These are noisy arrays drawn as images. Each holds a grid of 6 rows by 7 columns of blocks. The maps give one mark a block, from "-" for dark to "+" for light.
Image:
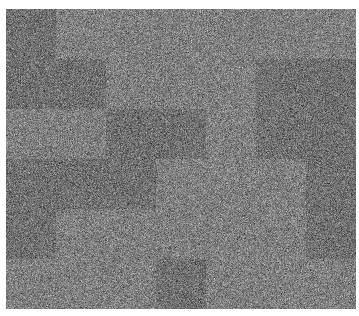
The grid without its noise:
-++++++
--+++--
++--+--
---+++-
-+++++-
+++-+++
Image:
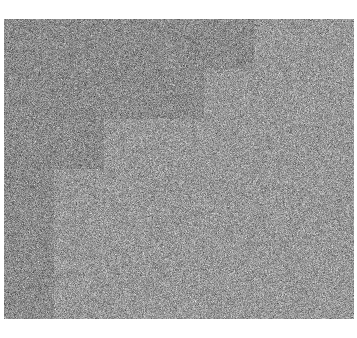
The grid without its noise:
-----++
----+++
--+++++
-++++++
-++++++
-++++++
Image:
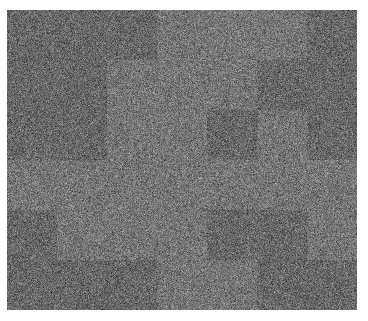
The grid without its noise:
---+++-
--+++--
--++-+-
+++++++
-+++--+
---++--
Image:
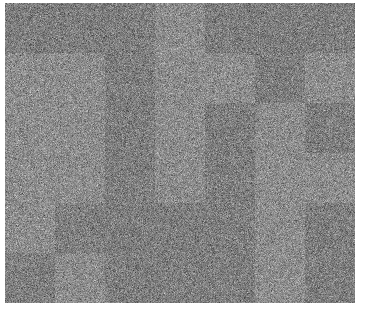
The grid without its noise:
---+---
++-++-+
++-+-+-
++-+-++
+----+-
-+---+-
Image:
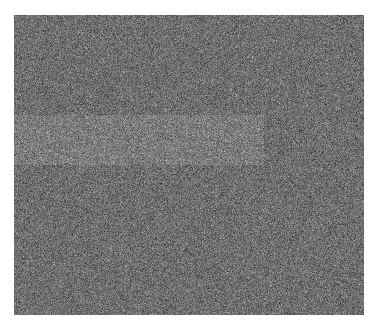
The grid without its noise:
-------
-------
+++++--
-------
-------
-------
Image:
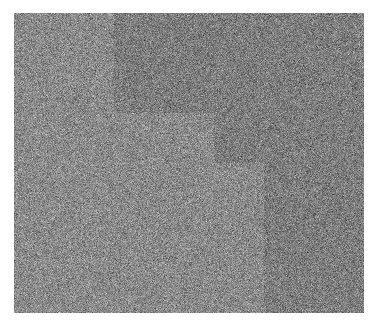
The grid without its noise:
++-----
++-----
++++---
+++++--
+++++--
+++++--
